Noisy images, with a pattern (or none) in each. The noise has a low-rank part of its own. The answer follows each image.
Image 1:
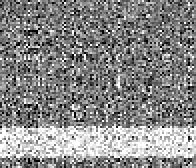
one horizontal stripe
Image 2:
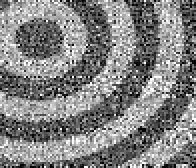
rings round one point
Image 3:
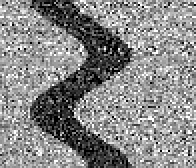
a wavy band
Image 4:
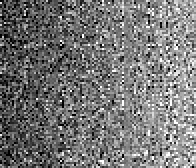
a smooth slope
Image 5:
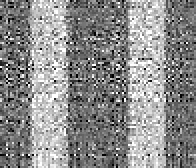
vertical stripes
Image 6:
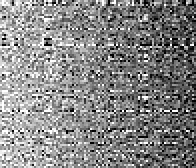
a smooth slope
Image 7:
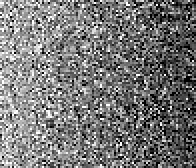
a smooth slope
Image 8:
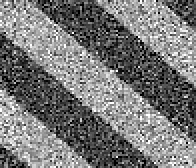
diagonal stripes
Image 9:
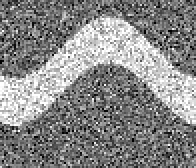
a wavy band
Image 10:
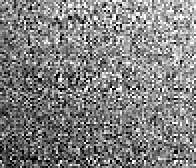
a smooth slope
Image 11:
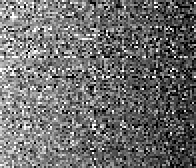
a smooth slope
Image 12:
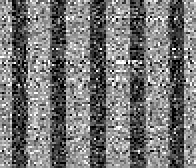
vertical stripes
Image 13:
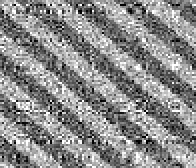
diagonal stripes
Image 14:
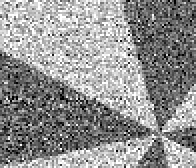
spokes from one point
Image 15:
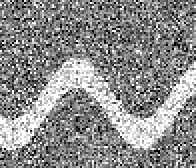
a wavy band
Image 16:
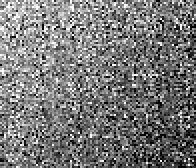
a smooth slope
